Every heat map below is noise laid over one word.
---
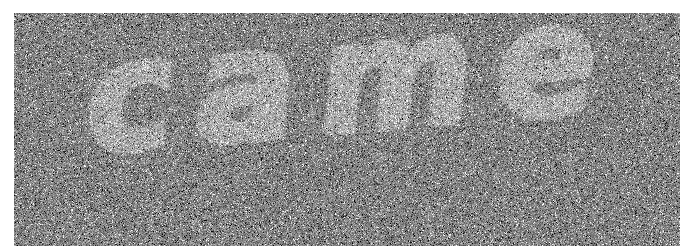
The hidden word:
came
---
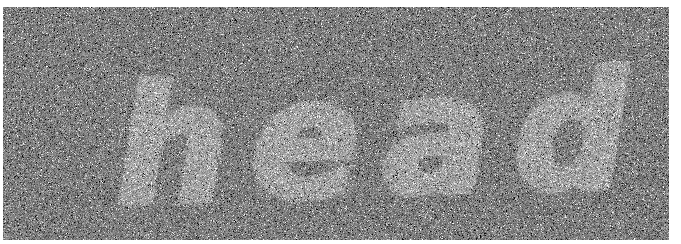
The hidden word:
head
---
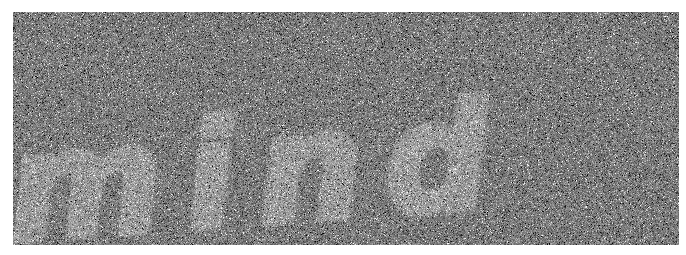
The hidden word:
mind
